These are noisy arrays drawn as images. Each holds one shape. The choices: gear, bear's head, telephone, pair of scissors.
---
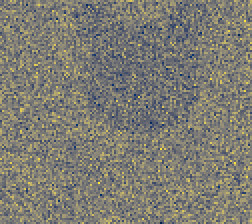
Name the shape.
bear's head
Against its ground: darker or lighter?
darker
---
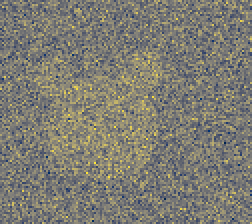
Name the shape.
bear's head
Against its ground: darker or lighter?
lighter
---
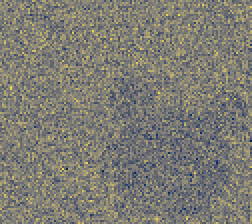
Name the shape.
bear's head
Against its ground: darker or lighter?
darker
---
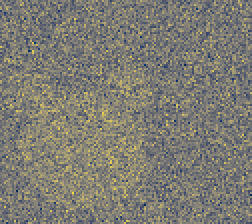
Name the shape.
bear's head
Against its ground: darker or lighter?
lighter
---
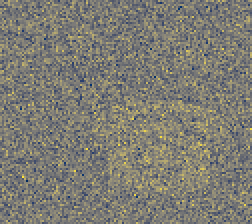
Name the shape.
telephone
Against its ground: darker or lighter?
lighter
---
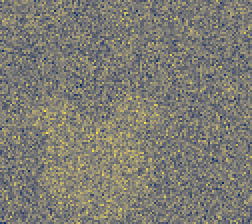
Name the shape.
bear's head
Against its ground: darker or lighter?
lighter
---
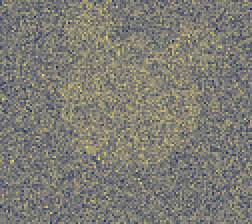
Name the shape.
bear's head
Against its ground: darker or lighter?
lighter
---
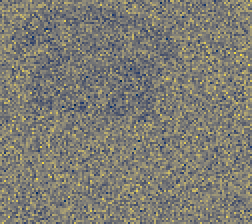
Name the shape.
telephone
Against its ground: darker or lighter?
darker
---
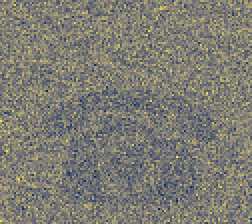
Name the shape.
telephone
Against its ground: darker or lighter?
darker
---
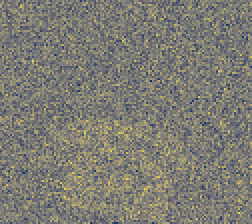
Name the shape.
telephone
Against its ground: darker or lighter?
lighter
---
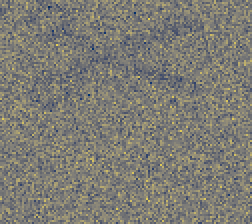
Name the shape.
pair of scissors
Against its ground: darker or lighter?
darker
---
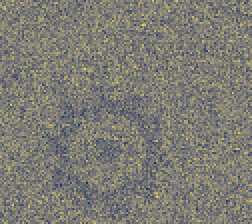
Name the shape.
gear
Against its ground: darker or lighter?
darker
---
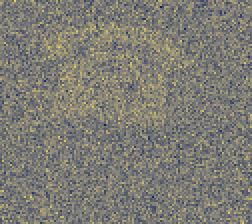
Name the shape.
telephone
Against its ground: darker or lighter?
lighter
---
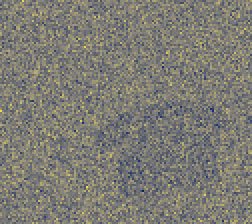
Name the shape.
telephone
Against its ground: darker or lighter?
darker
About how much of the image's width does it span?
half
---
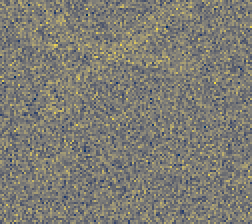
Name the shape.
pair of scissors
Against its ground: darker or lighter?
lighter
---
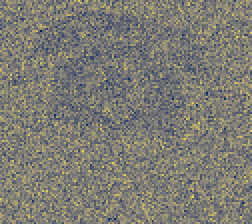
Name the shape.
telephone
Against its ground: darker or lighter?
darker
